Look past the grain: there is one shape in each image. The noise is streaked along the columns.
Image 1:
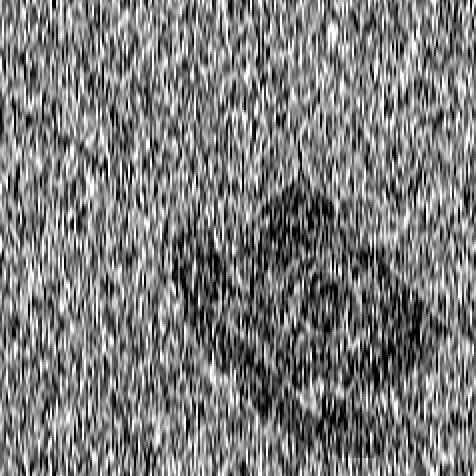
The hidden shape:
telephone
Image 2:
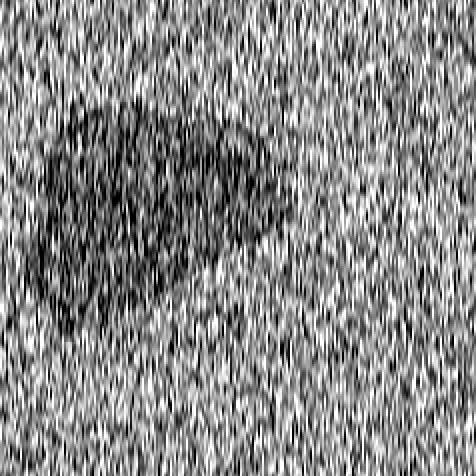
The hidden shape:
cloud
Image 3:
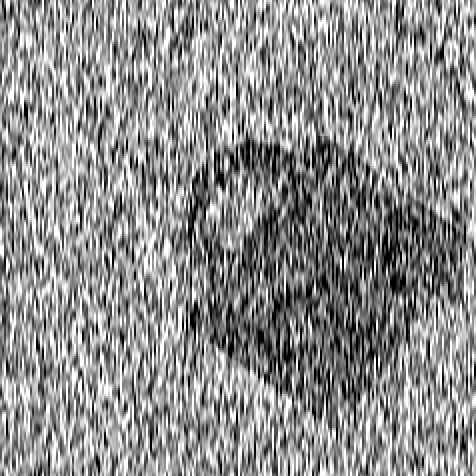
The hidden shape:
cup
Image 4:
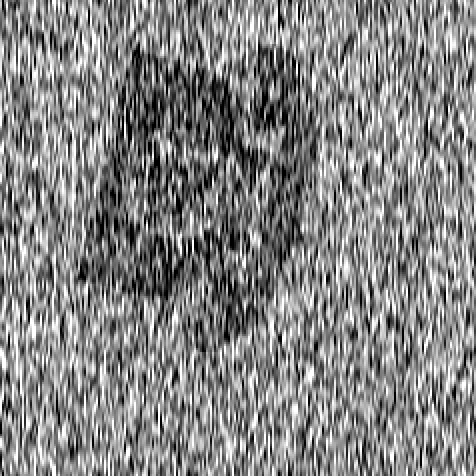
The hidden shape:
telephone
